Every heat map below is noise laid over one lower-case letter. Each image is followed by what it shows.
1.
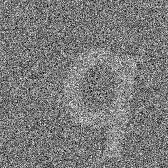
q
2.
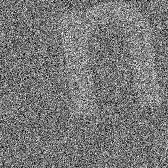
n
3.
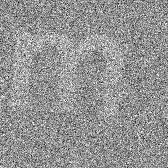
m
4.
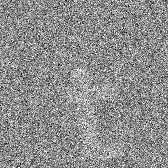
t
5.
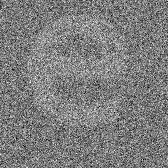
e
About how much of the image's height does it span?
two thirds
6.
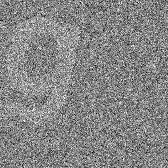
g
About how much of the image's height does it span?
two thirds
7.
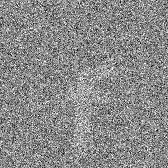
f
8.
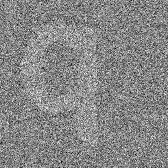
q
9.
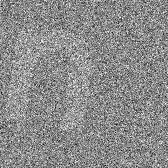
n
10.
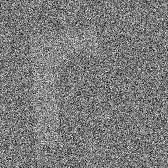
r
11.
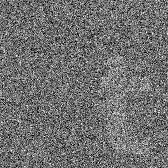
t
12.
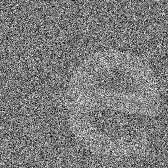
e
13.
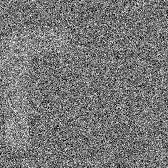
r
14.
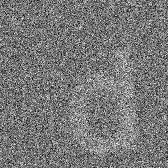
d
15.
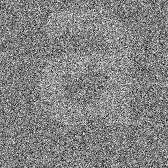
a
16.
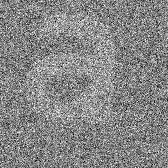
a
